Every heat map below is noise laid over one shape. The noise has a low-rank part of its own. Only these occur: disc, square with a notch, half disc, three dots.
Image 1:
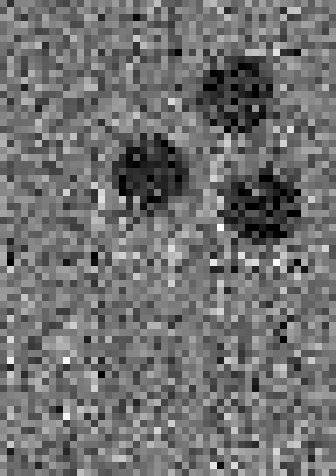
three dots
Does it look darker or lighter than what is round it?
darker
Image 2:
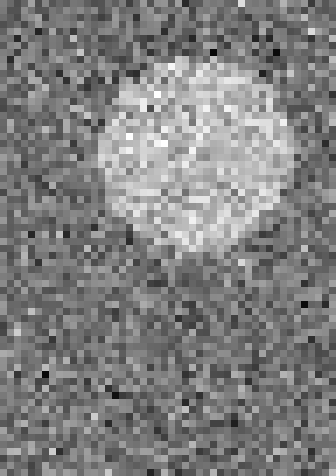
disc
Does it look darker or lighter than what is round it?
lighter
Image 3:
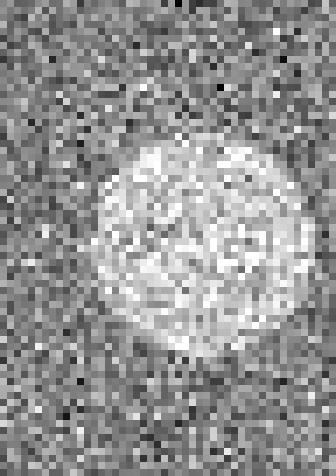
disc
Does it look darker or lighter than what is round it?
lighter
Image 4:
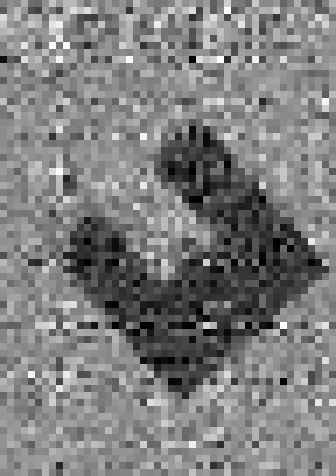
square with a notch
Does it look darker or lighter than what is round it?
darker
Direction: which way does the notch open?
up and left
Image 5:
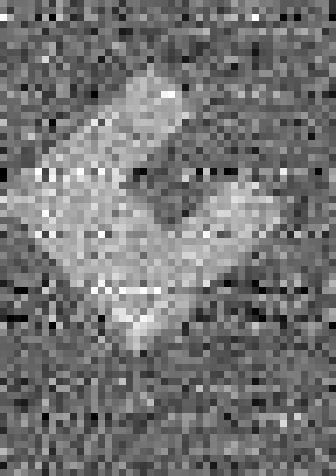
square with a notch
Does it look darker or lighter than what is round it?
lighter
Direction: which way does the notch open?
up and right
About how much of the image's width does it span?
nearly all
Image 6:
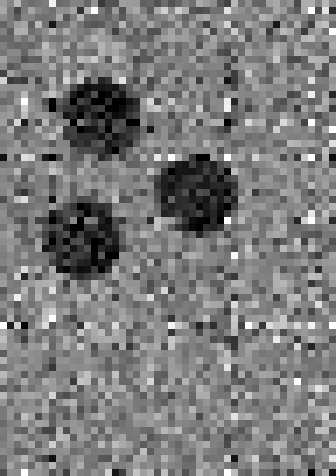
three dots
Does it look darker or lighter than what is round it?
darker
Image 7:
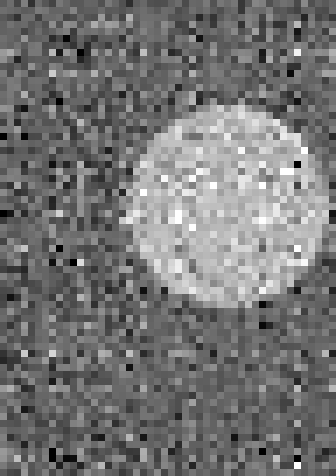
disc
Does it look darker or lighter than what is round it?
lighter
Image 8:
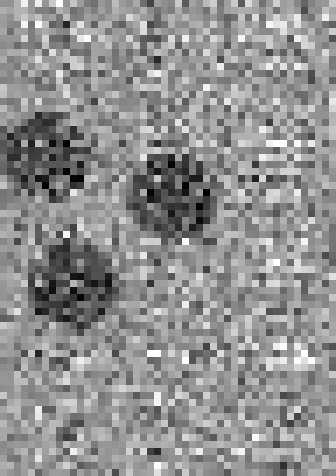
three dots
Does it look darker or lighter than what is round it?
darker
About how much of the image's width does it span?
two thirds
